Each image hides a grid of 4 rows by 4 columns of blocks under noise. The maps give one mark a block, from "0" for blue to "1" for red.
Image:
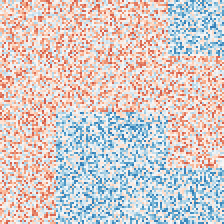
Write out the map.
1 1 1 0
1 1 1 1
1 0 0 1
1 0 0 0
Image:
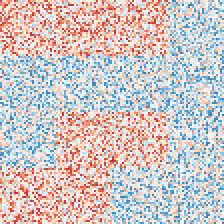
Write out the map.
1 1 1 0
0 0 0 0
0 1 1 0
1 1 0 0
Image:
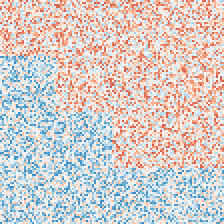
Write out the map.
1 1 1 1
0 1 1 1
0 0 1 1
0 0 0 0
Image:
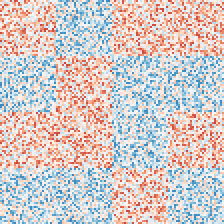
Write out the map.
1 0 1 1
0 1 0 0
1 1 0 1
0 0 1 0
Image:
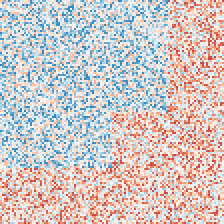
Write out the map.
0 0 0 1
0 0 0 1
0 0 1 1
1 1 1 1
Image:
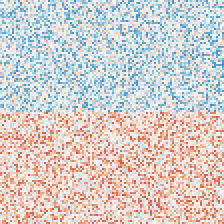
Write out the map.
0 0 0 0
0 0 0 0
1 1 1 1
1 1 1 1
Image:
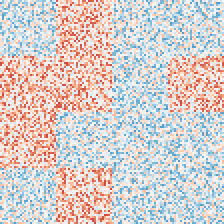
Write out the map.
0 1 0 0
1 1 0 1
1 0 0 0
0 1 0 0
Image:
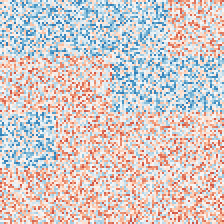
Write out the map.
0 0 0 1
1 1 0 0
0 1 1 1
1 1 1 1
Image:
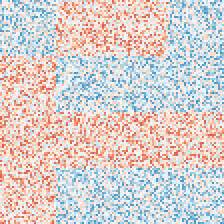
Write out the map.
0 1 1 0
1 0 0 0
1 1 1 1
1 0 0 0
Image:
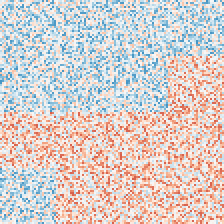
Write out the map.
0 0 0 0
0 0 0 1
1 1 1 1
0 1 1 1
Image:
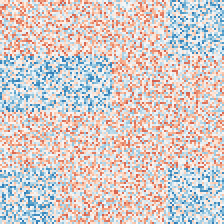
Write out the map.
1 1 1 0
0 0 1 1
1 1 1 1
0 1 1 0
